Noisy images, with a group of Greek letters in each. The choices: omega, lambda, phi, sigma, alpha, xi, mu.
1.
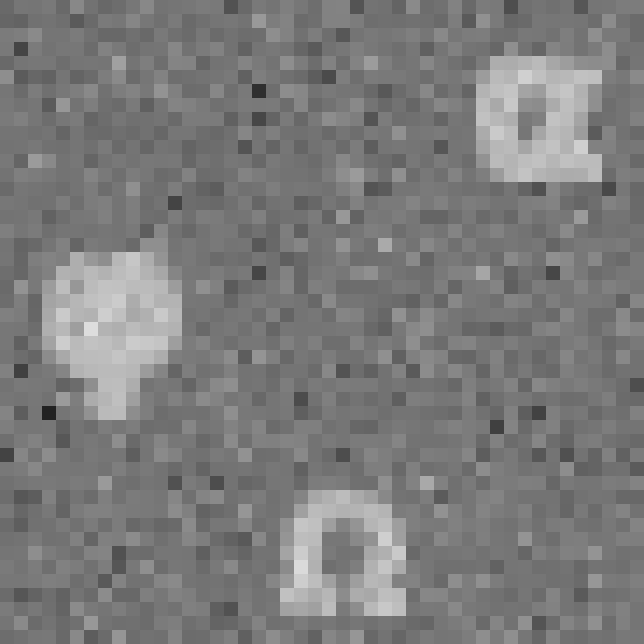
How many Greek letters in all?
3
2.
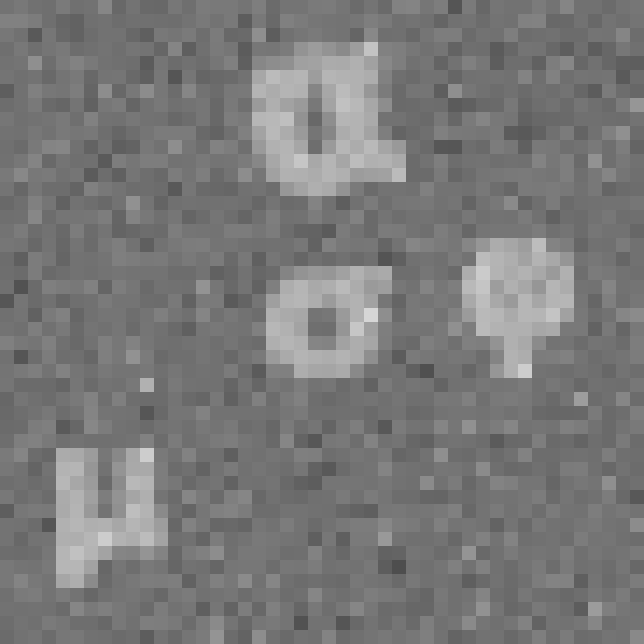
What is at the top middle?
alpha
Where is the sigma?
centre
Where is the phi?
middle right
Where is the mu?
bottom left
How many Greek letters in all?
4
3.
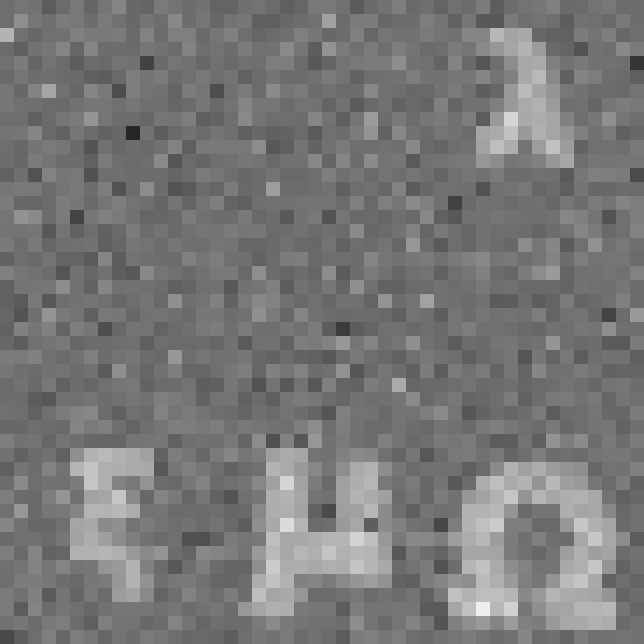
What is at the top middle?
nothing
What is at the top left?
nothing
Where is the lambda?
top right
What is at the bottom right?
omega
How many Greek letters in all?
4
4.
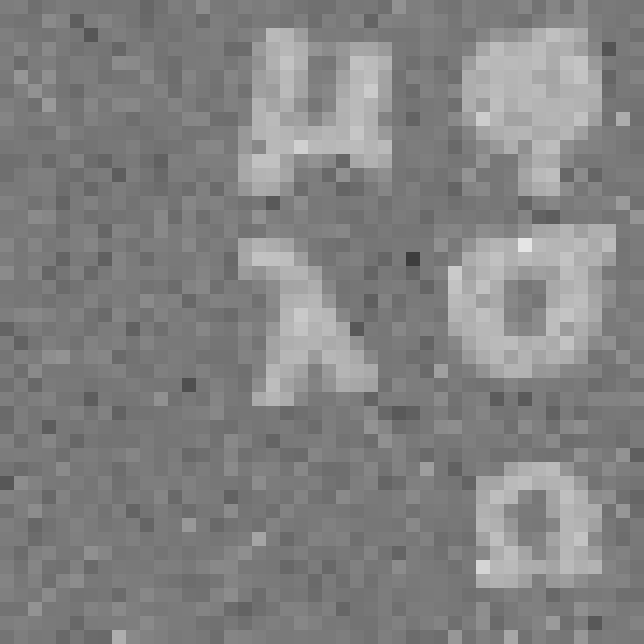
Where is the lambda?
centre
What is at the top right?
phi
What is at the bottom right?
omega
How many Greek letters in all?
5
